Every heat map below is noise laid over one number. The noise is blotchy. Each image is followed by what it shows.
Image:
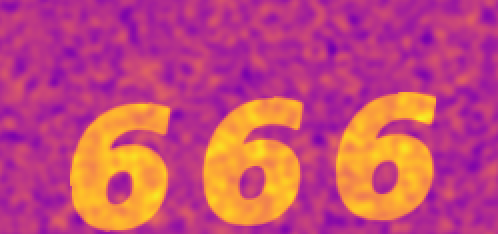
666
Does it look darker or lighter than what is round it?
lighter
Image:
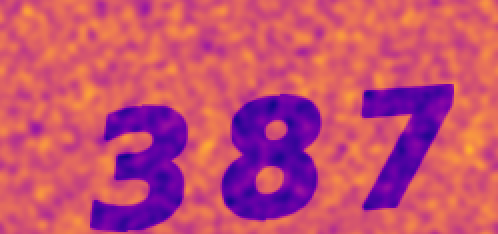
387
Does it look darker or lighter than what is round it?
darker
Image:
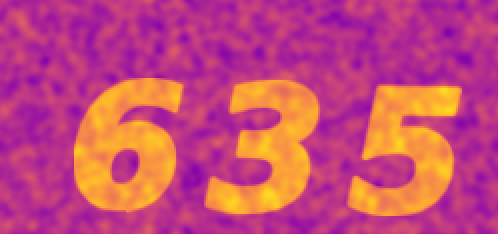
635
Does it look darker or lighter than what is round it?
lighter
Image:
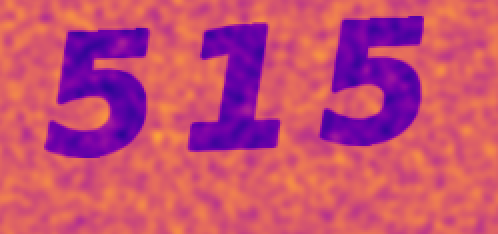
515
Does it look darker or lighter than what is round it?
darker
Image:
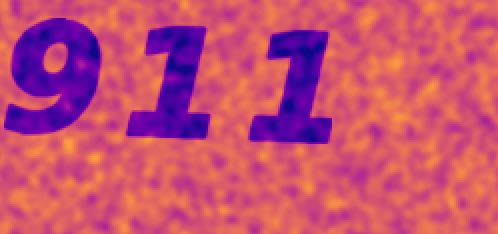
911
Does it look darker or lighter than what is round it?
darker
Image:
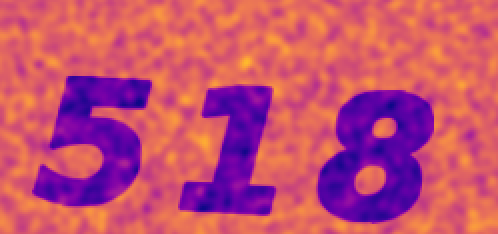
518
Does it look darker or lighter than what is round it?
darker
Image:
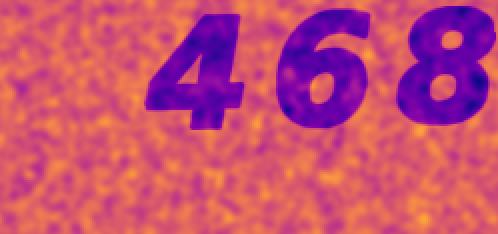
468
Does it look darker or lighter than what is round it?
darker
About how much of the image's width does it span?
two thirds
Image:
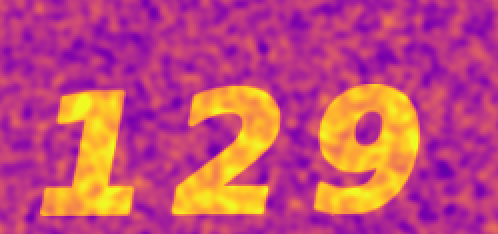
129
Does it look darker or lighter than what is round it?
lighter
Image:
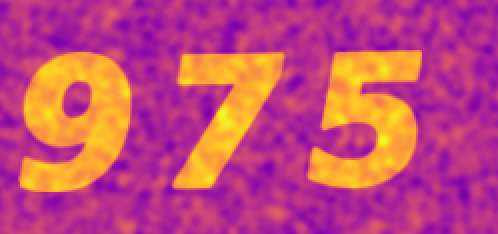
975
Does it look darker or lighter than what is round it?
lighter
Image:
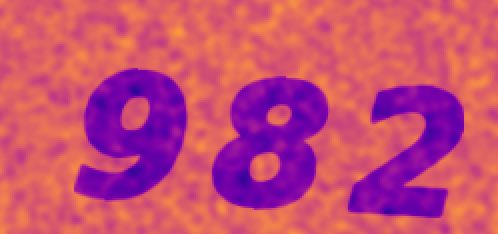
982
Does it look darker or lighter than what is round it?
darker
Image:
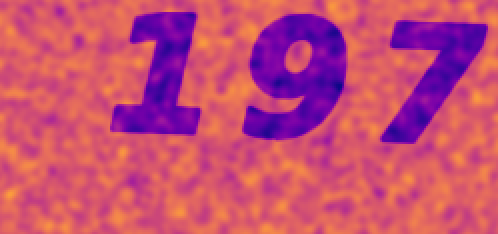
197
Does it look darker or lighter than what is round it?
darker
